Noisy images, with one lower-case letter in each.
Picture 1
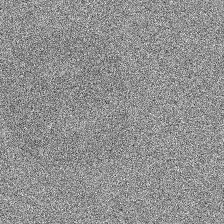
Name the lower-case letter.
e
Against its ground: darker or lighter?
darker
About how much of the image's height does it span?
two thirds
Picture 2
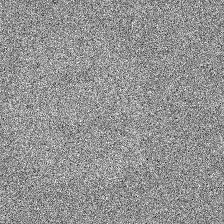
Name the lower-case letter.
e
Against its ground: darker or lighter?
lighter
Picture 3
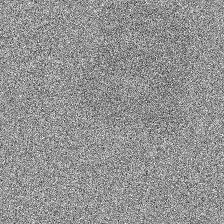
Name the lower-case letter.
a
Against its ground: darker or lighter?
darker
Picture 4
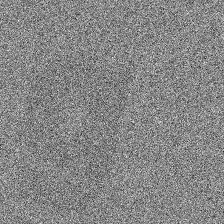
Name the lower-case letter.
g
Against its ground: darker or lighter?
darker
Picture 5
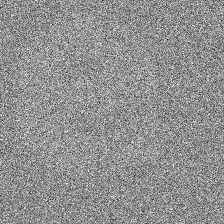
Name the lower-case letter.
e
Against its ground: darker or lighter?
lighter
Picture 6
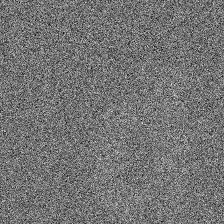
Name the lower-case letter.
d
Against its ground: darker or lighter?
lighter
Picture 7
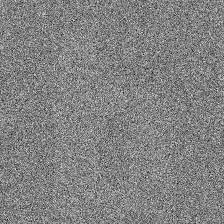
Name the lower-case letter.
b
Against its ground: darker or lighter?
lighter
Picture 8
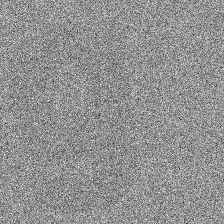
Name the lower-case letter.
g
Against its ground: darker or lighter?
darker
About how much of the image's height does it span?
nearly all
